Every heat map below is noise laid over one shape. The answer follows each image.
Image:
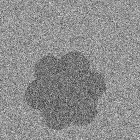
dark flower
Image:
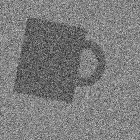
dark cup
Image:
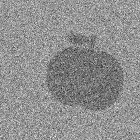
dark apple
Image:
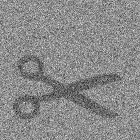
dark pair of scissors
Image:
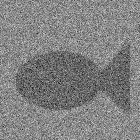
dark fish
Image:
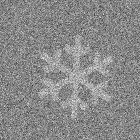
light snowflake
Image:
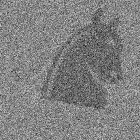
dark chess knight
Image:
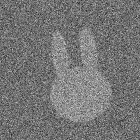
light rabbit's head
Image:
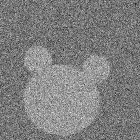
light bear's head
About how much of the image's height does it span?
two thirds
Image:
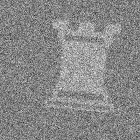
light chess rook
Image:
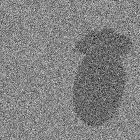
dark footprint
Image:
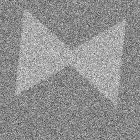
light bow tie
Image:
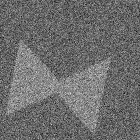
light bow tie
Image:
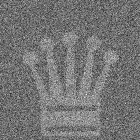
light chess queen
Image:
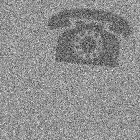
dark telephone
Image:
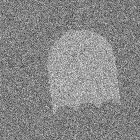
light ghost
